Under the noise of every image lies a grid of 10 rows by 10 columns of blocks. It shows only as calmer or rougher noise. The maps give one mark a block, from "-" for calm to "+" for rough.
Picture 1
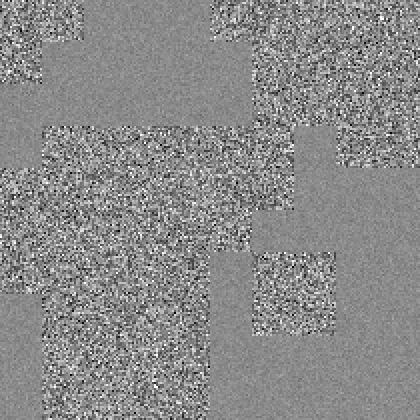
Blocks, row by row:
+ + - - - + + + + +
+ - - - - - + + + +
- - - - - - + + + +
- + + + + + + - + +
+ + + + + + + - - -
+ + + + + + - - - -
+ + + + + - + + - -
- + + + + - + + - -
- + + + + - - - - -
- + + + + - - - - -
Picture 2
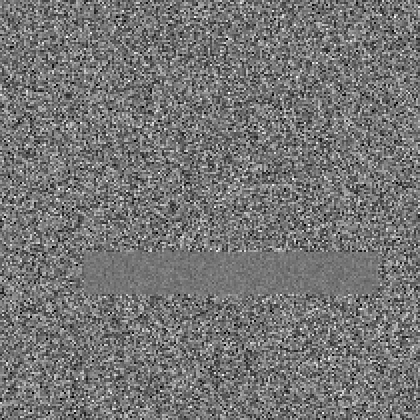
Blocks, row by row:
+ + + + + + + + + +
+ + + + + + + + + +
+ + + + + + + + + +
+ + + + + + + + + +
+ + + + + + + + + +
+ + + + + + + + + +
+ + - - - - - - - +
+ + + + + + + + + +
+ + + + + + + + + +
+ + + + + + + + + +
